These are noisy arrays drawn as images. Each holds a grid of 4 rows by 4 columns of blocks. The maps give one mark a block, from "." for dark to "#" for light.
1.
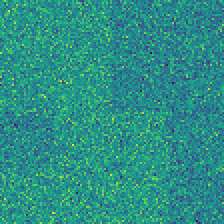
##..
##..
.##.
###.
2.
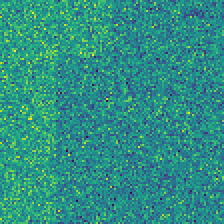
##..
#...
#...
#...
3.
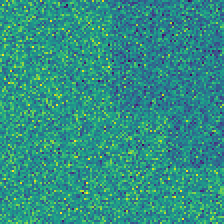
##..
##..
###.
####
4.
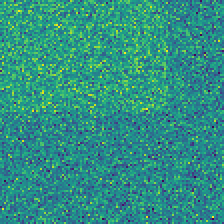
###.
###.
....
....
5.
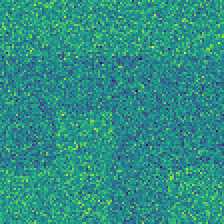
####
....
.#..
##.#
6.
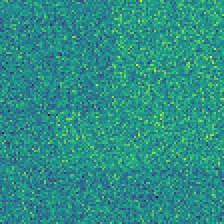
..##
..##
.###
....
